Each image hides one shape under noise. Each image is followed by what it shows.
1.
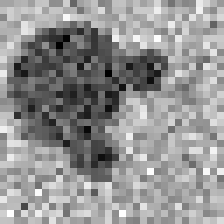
bear's head
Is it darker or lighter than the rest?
darker
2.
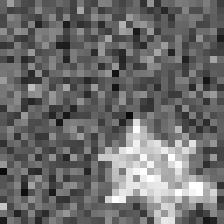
turtle
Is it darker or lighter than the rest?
lighter
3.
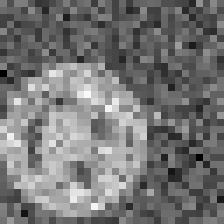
smiling face
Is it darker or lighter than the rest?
lighter
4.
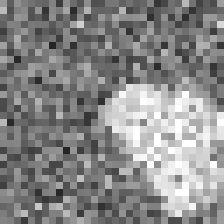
cloud
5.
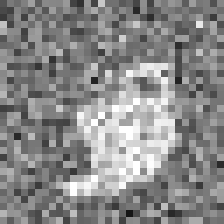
teapot
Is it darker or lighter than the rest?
lighter
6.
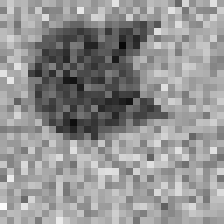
cat's head
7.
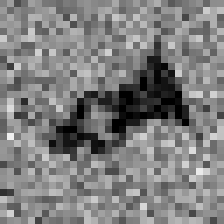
chess bishop
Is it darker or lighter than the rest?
darker
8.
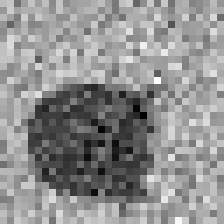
ghost
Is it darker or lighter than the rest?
darker
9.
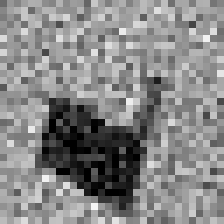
flag
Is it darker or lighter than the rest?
darker
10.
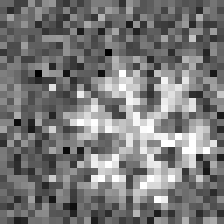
snowflake
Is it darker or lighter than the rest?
lighter
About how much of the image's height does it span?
two thirds
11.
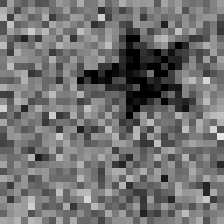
star
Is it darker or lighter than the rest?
darker
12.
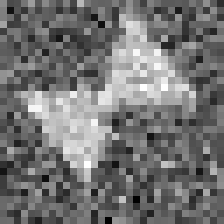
bow tie
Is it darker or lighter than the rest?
lighter
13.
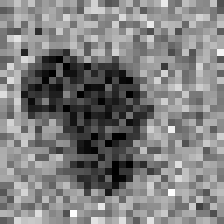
car
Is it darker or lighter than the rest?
darker
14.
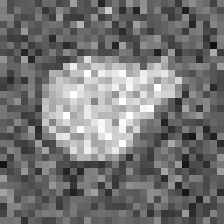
light bulb
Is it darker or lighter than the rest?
lighter
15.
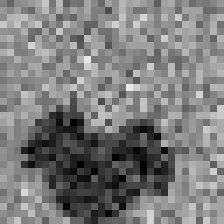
car
